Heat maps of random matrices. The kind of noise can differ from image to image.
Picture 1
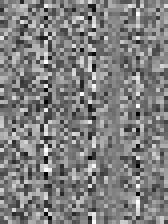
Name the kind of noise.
columns of uneven size
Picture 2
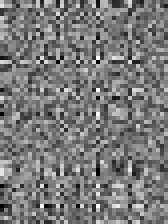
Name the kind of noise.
low rank plus noise
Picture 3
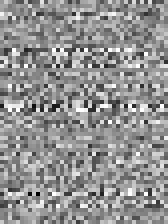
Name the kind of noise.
rows of uneven size
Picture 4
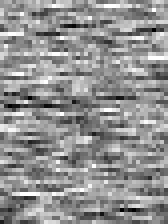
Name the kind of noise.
streaked along the rows
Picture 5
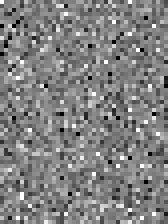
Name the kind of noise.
heavy tails
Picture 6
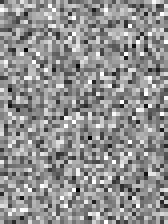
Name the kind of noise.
independent entries
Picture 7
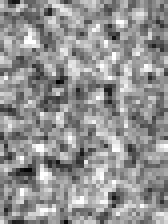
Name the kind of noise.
blotchy
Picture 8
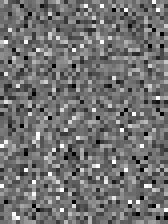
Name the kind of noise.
heavy tails
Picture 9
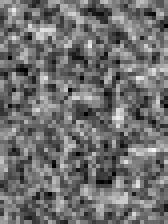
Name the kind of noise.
blotchy
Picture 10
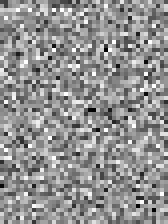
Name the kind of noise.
independent entries
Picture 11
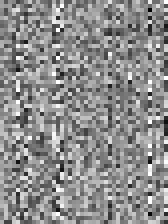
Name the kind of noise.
columns of uneven size
